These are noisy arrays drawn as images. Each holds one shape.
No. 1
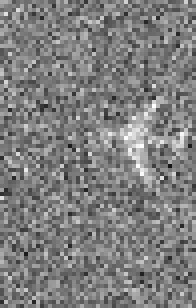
light airplane
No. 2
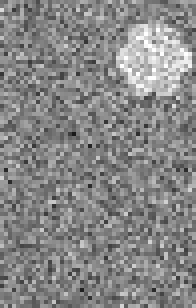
light flower, top right
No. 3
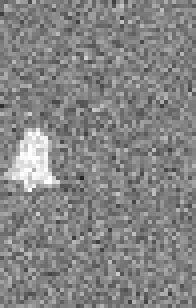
light bell, middle left
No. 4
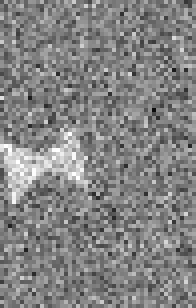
light bow tie, middle left
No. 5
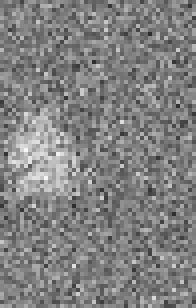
light chess knight, middle left
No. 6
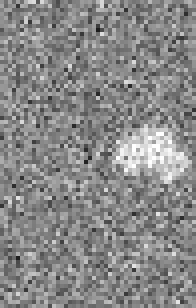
light car, middle right
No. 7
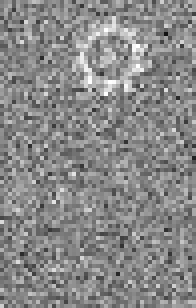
light gear, top middle
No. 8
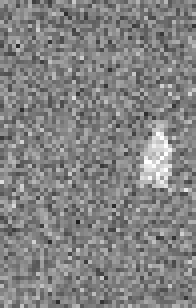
light bottle, middle right
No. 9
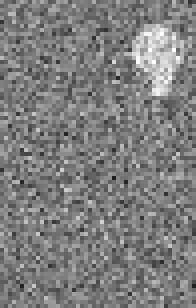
light light bulb, top right
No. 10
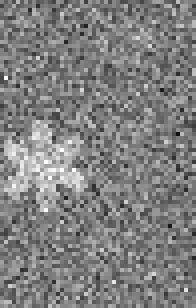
light asterisk, middle left
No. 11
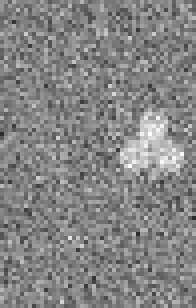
light club, middle right
